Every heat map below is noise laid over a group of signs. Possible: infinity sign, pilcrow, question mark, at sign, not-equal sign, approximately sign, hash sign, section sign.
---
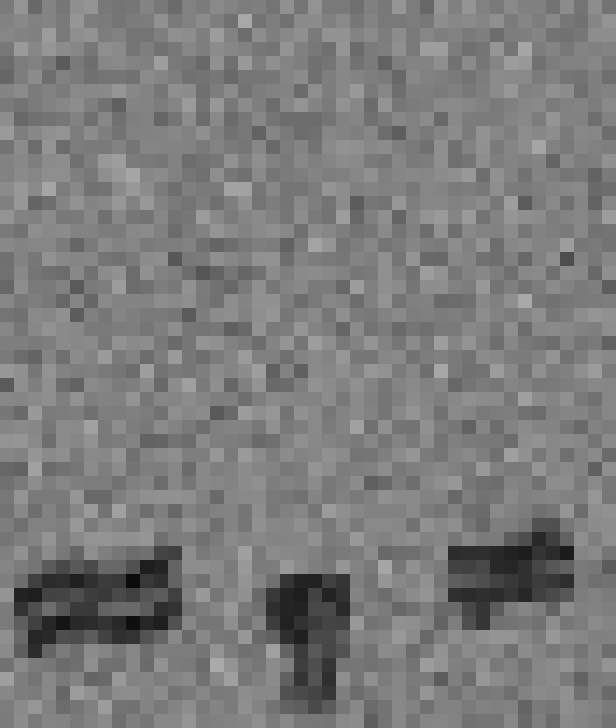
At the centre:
nothing
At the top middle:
nothing
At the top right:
nothing
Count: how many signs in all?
3
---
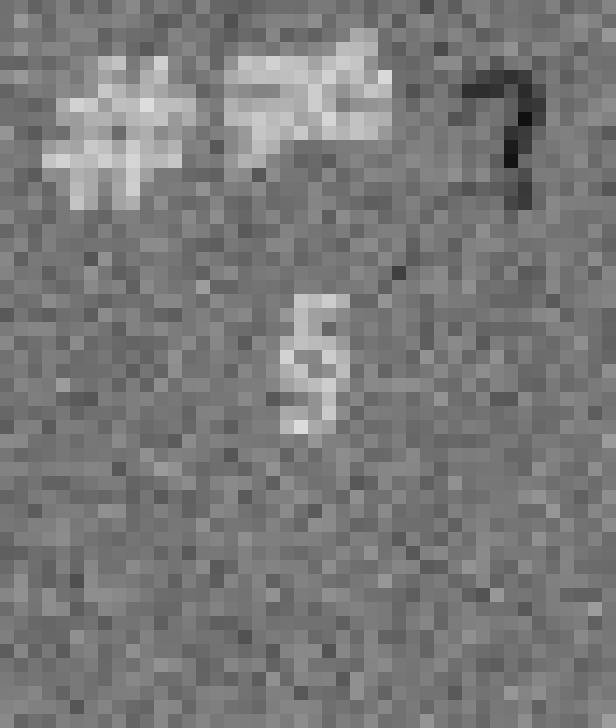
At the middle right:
nothing
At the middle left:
nothing
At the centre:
section sign
